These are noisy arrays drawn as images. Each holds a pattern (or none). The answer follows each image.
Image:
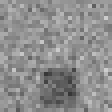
one block
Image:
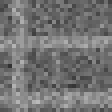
bands of rows crossing bands of columns
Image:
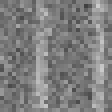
bands of columns
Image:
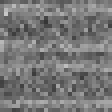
bands of rows
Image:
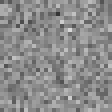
only noise
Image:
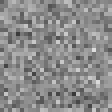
only noise
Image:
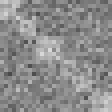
blocks along the diagonal
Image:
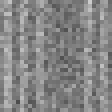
bands of columns
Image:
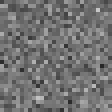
only noise
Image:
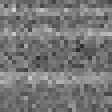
bands of rows
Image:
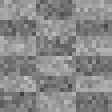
a checkerboard
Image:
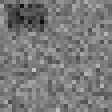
one block
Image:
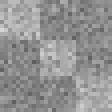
blocks along the diagonal
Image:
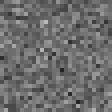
only noise
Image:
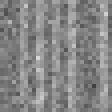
bands of columns
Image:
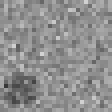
one block
